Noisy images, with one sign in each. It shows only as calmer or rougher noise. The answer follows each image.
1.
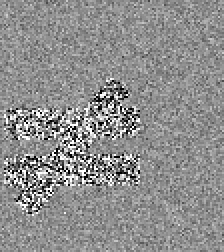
not-equal sign
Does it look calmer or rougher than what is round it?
rougher
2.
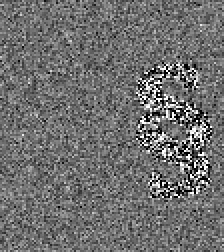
section sign
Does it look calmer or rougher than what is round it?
rougher
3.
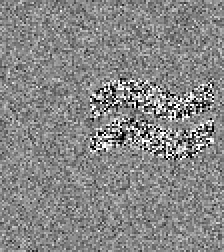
approximately sign
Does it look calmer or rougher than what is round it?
rougher
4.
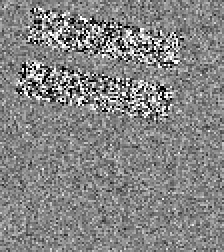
equals sign
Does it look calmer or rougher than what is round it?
rougher
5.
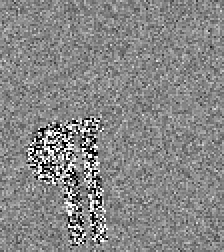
pilcrow
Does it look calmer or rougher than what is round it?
rougher
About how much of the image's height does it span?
half
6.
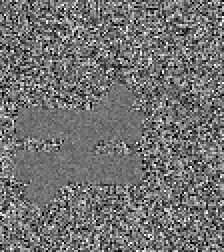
not-equal sign
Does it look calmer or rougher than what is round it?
calmer
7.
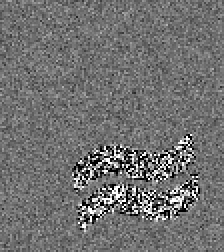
approximately sign
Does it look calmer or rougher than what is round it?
rougher
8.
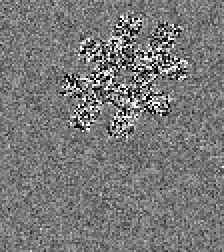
hash sign
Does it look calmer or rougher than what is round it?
rougher
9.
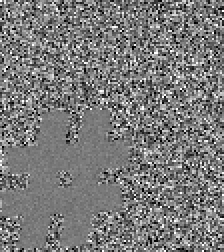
hash sign
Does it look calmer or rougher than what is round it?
calmer
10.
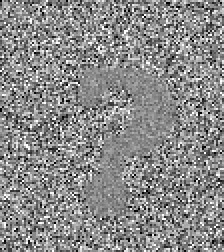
question mark
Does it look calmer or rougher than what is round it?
calmer
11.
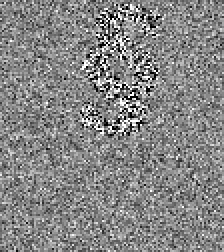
section sign
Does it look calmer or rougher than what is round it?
rougher
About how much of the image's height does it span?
half
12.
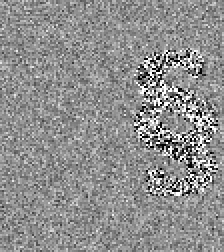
section sign
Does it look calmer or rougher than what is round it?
rougher
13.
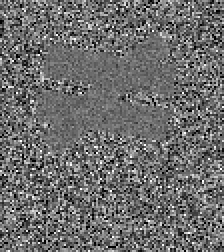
not-equal sign
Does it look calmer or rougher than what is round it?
calmer
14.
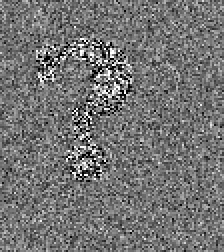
question mark
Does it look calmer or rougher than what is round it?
rougher
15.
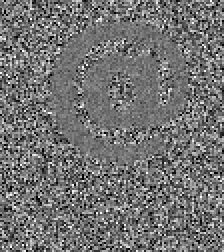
at sign
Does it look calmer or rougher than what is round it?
calmer
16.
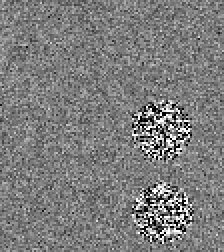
colon
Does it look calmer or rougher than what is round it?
rougher
